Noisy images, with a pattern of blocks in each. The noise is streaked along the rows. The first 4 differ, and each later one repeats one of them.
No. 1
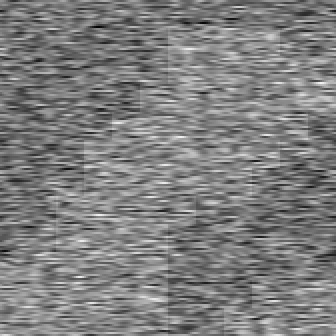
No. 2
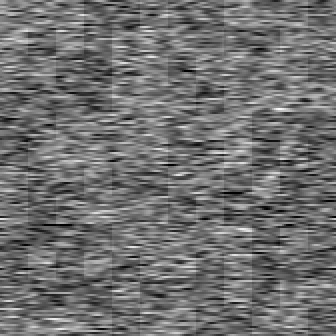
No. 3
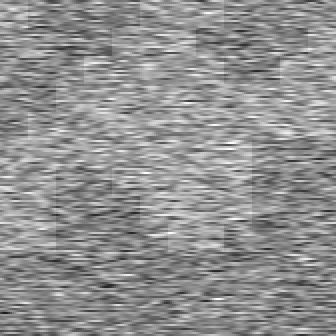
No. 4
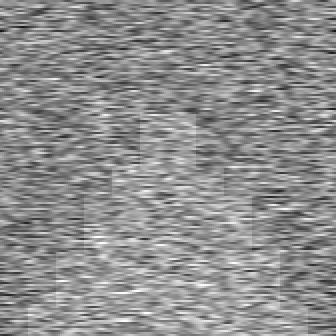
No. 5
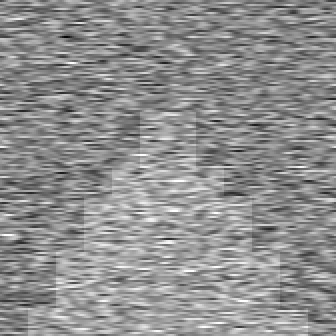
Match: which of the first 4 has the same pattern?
4
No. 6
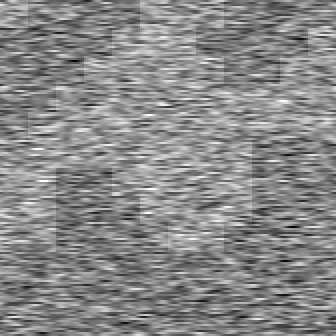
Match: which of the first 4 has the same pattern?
3
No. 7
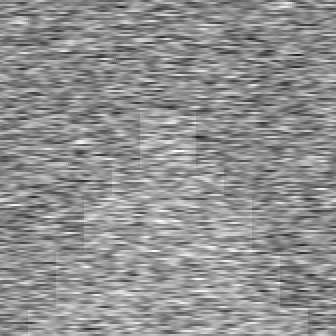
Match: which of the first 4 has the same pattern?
4
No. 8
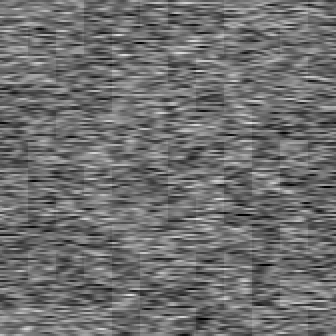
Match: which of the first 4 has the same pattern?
2
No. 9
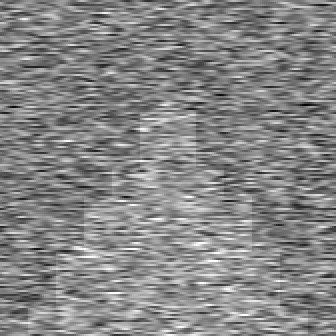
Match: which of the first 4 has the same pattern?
4
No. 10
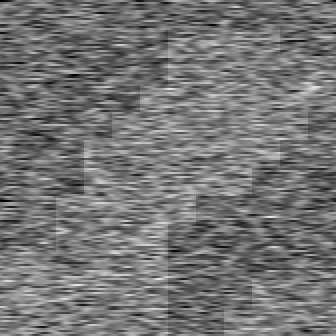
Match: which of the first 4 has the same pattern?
1
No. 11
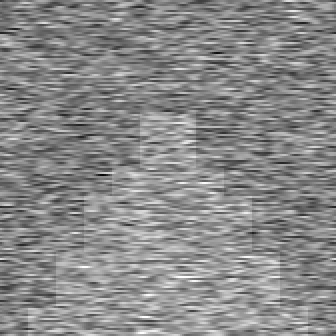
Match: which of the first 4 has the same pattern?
4
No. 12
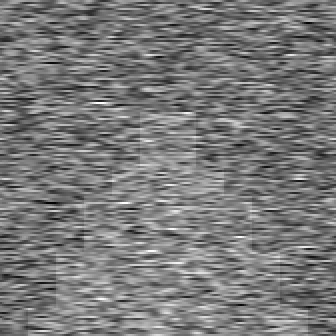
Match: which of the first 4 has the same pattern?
4
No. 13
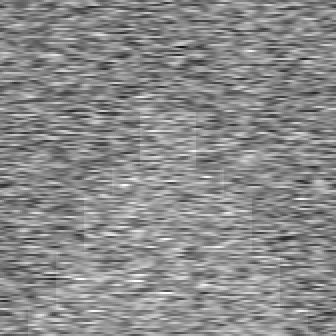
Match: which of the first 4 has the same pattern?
4
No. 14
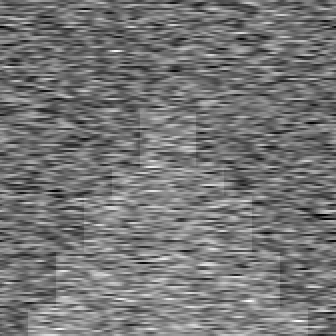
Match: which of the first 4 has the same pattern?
4
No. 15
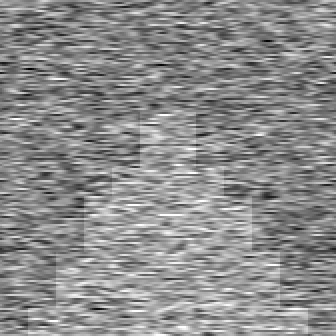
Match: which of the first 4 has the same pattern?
4
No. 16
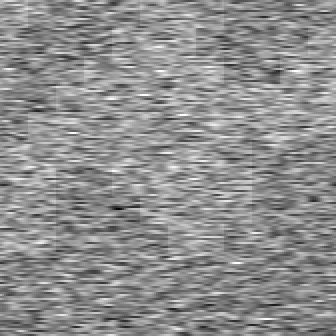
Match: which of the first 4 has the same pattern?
3
